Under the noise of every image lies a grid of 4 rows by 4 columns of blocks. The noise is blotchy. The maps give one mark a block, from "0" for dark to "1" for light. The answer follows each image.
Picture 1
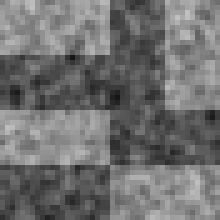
1 1 0 1
0 0 0 1
1 1 0 0
0 0 1 1
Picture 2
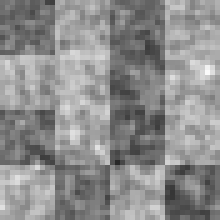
0 1 0 1
1 1 0 1
0 1 0 1
1 0 1 0
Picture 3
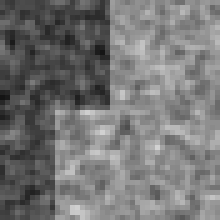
0 0 1 1
0 0 1 1
0 1 1 1
0 1 1 1
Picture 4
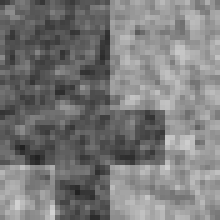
0 0 1 1
0 0 1 1
0 0 0 1
1 0 1 1
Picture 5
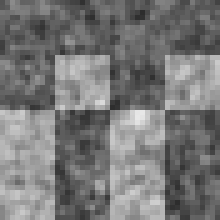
0 0 0 0
0 1 0 1
1 0 1 0
1 0 1 0
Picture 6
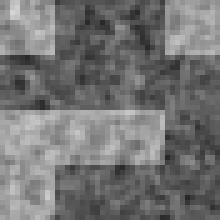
1 0 0 1
0 0 0 0
1 1 1 0
1 0 0 0
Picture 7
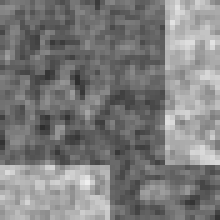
0 0 0 1
0 0 0 1
0 0 0 1
1 1 0 0
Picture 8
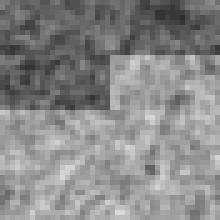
0 0 0 0
0 0 1 1
1 1 1 1
1 1 1 1
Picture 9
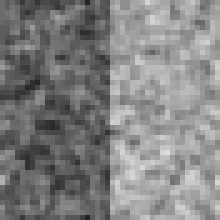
0 0 1 1
0 0 1 1
0 0 1 1
0 0 1 1
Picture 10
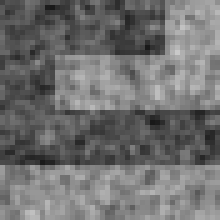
0 0 0 1
0 1 1 1
0 0 0 0
1 1 1 1
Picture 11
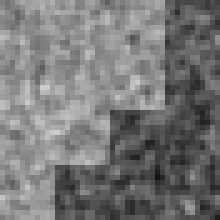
1 1 1 0
1 1 1 0
1 1 0 0
1 0 0 0
